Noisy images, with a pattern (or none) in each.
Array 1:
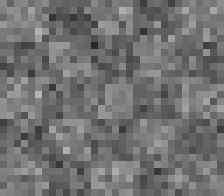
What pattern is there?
a checkerboard
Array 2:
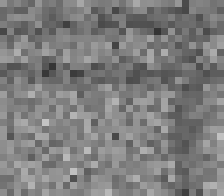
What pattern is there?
bands of rows crossing bands of columns
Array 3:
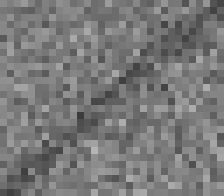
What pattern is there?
a diagonal band
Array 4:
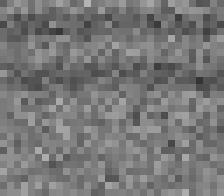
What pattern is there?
bands of rows
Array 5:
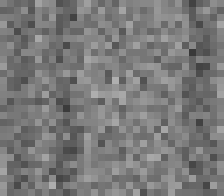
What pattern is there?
bands of columns
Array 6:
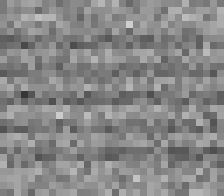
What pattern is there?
bands of rows
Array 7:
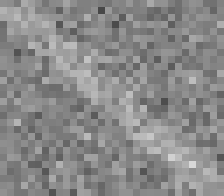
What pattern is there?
a diagonal band
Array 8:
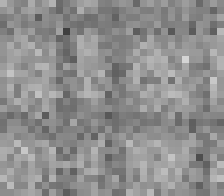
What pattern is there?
bands of rows crossing bands of columns
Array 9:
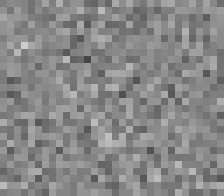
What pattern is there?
only noise
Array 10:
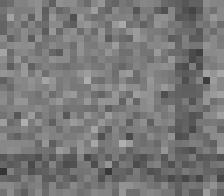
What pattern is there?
bands of rows crossing bands of columns
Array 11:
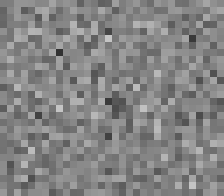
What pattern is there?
only noise
